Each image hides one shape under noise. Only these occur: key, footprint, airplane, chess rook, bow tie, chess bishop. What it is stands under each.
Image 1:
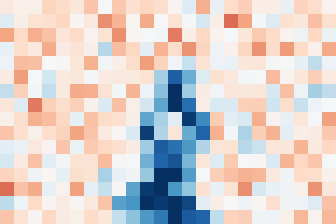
chess bishop
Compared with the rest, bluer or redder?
bluer
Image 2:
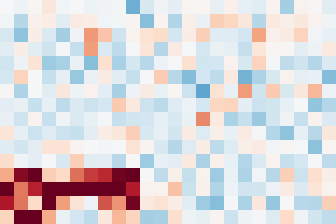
key
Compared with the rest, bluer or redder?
redder
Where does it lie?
bottom left
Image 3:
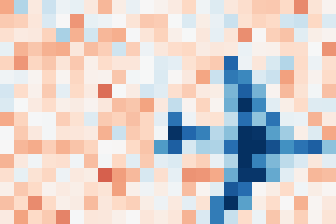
airplane
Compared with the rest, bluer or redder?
bluer
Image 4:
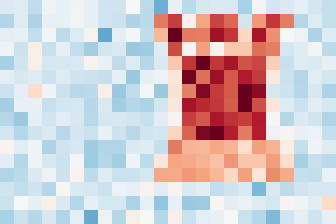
chess rook
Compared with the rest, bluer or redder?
redder
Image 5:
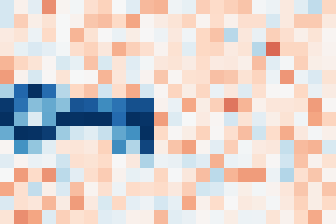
key
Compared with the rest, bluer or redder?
bluer
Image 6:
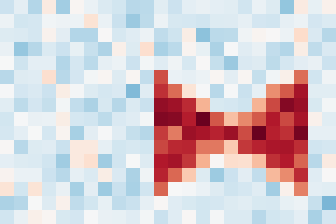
bow tie
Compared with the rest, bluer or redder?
redder
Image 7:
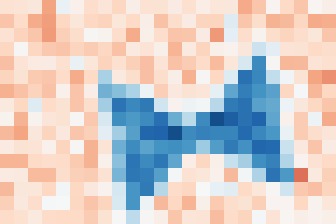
bow tie
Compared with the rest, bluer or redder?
bluer
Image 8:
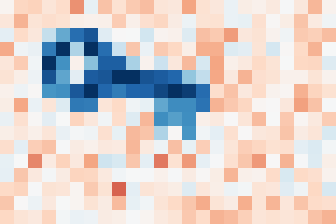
key
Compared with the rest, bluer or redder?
bluer
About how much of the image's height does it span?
half
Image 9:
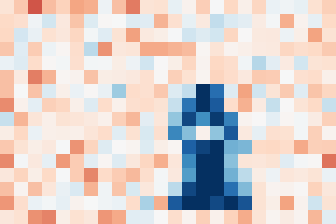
chess bishop
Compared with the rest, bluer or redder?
bluer
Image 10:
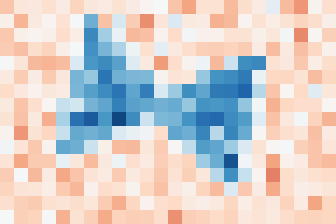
bow tie
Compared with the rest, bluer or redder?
bluer
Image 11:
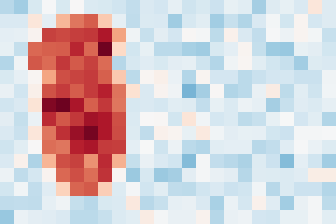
footprint
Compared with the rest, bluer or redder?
redder
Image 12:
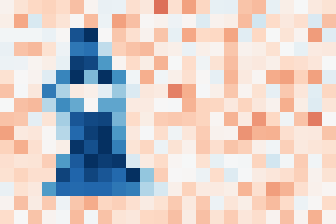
chess bishop
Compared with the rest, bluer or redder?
bluer
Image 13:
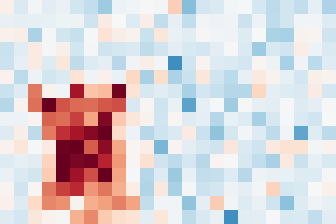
chess rook
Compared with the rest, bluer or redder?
redder
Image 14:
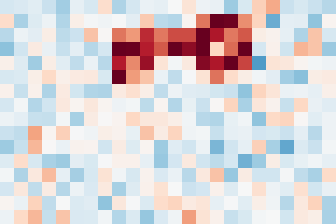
key
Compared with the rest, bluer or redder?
redder
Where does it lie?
top middle
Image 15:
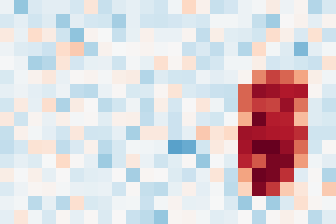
footprint
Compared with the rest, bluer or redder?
redder
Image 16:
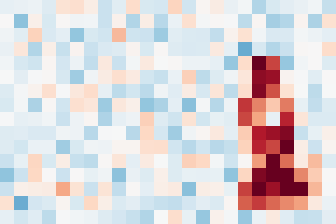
chess bishop
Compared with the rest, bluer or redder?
redder
